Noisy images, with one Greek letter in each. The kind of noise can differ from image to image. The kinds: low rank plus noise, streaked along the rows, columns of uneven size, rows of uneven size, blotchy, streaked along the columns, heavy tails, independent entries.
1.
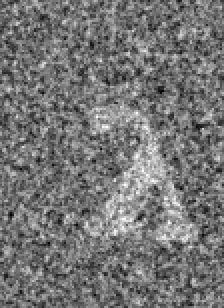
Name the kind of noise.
blotchy
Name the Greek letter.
lambda
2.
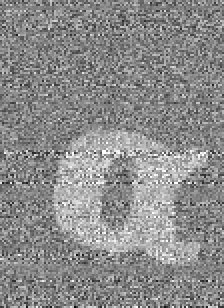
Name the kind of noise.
rows of uneven size
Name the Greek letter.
alpha
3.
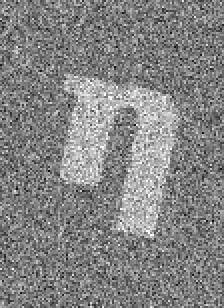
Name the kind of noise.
independent entries
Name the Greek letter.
eta
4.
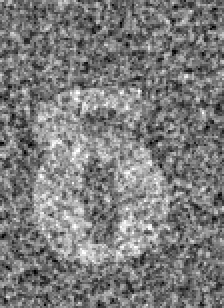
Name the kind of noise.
blotchy
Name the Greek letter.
delta
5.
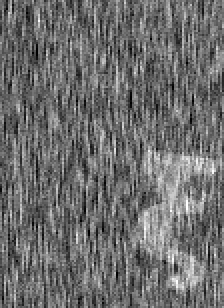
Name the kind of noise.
streaked along the columns
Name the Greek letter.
xi
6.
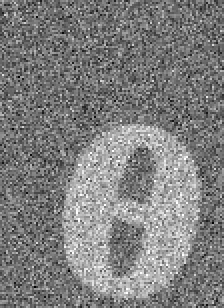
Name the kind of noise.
independent entries
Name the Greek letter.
theta
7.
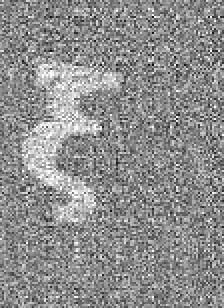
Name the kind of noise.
low rank plus noise
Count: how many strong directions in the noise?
two
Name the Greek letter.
xi
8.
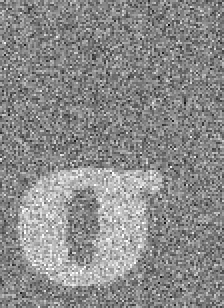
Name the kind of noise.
independent entries
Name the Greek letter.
sigma
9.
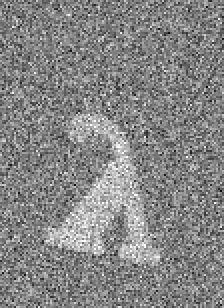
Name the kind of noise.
independent entries
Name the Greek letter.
lambda
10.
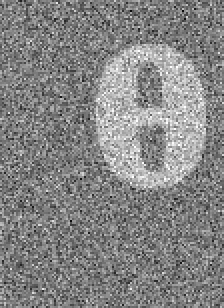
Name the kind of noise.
independent entries
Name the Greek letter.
theta
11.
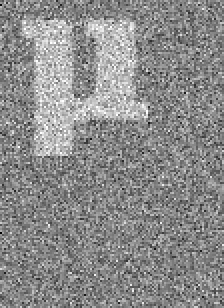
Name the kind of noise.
independent entries
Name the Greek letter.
mu
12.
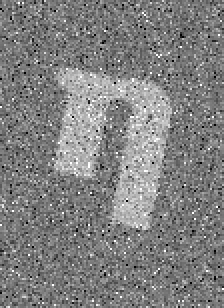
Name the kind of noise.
heavy tails
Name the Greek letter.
eta
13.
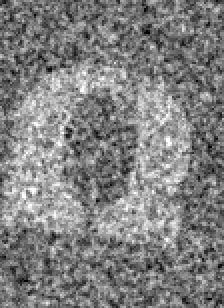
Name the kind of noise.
blotchy
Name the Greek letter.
omega
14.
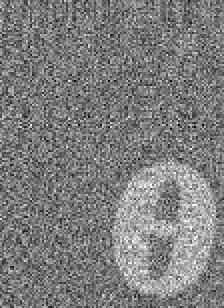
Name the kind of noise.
low rank plus noise
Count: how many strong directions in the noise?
three or four
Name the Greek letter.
theta
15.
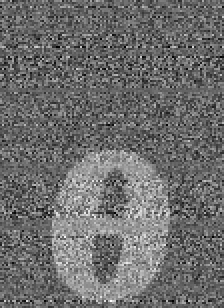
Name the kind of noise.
rows of uneven size
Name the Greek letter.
theta
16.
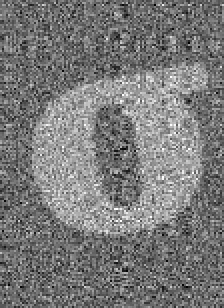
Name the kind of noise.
low rank plus noise
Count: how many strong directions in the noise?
three or four
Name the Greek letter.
sigma
